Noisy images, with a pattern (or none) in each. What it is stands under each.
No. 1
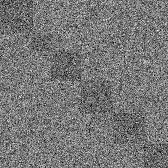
blocks along the diagonal
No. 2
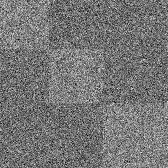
blocks along the diagonal
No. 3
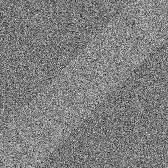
a diagonal band
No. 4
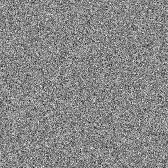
only noise
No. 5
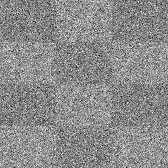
a checkerboard
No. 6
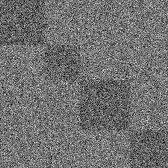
blocks along the diagonal
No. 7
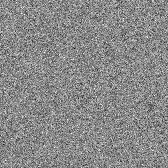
only noise
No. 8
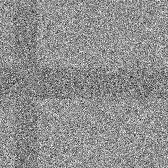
bands of rows crossing bands of columns
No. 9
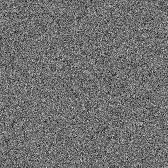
only noise
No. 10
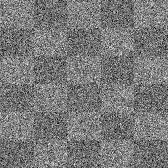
a checkerboard
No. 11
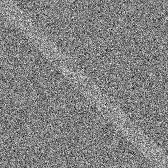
a diagonal band
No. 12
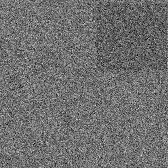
one block
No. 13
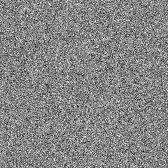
only noise
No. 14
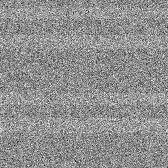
bands of rows
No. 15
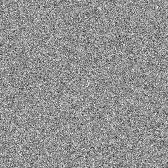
only noise
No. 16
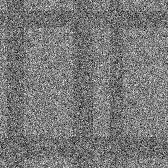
bands of rows crossing bands of columns
